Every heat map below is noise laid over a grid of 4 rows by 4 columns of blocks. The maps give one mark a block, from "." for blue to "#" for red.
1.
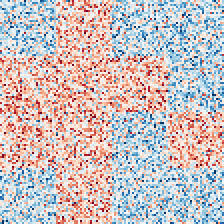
. # . .
# # # .
# # . #
. # . .
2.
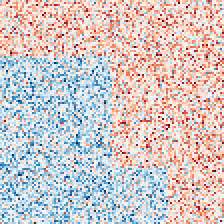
# # # #
. . # #
. . # #
. . . #
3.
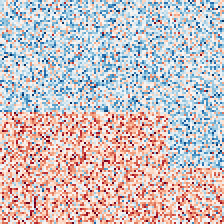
. . . .
. . . .
# # # .
# # # #
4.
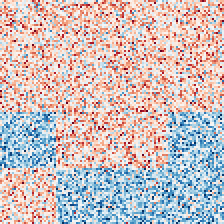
# # # #
# # # #
. # # .
# . . .
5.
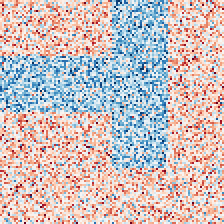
# # . #
. . . #
# # . #
# # # #
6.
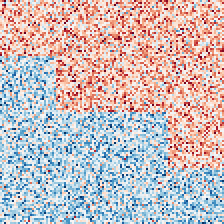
# # # #
. # # #
. . . #
. . . .
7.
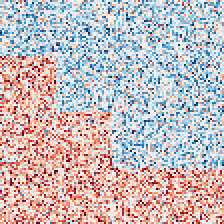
. . . .
# . . .
# # . .
# # # #
